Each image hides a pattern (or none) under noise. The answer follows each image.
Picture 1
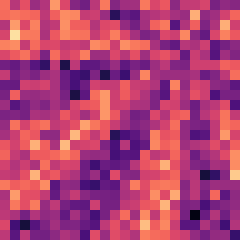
spokes from one point
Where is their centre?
top right
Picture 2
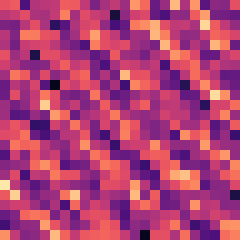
diagonal stripes
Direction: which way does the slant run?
top left to bottom right
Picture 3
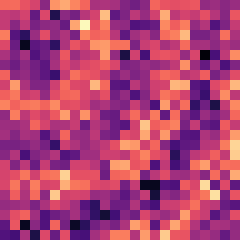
rings round one point
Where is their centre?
top left
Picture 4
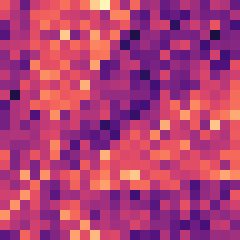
spokes from one point
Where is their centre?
bottom left
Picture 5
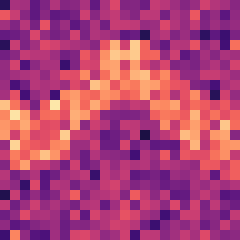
a wavy band
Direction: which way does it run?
left to right
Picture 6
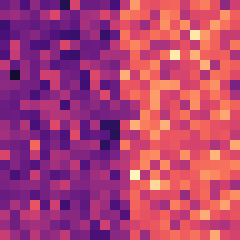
a sharp edge
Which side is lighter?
right
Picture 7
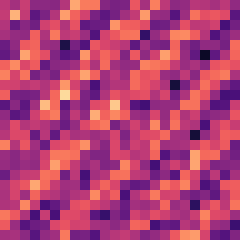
diagonal stripes
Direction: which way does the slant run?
bottom left to top right
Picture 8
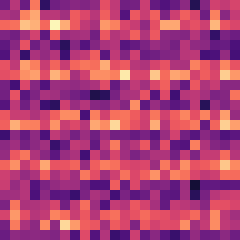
horizontal stripes
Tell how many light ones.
5
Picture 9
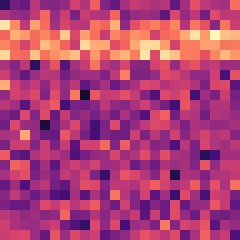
one horizontal stripe
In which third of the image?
top
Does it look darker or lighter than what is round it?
lighter
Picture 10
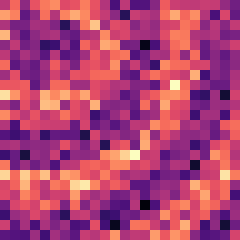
rings round one point
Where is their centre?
top left
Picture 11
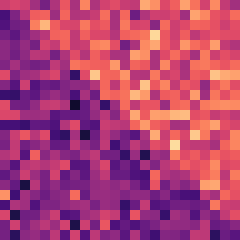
a sharp edge
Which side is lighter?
top right
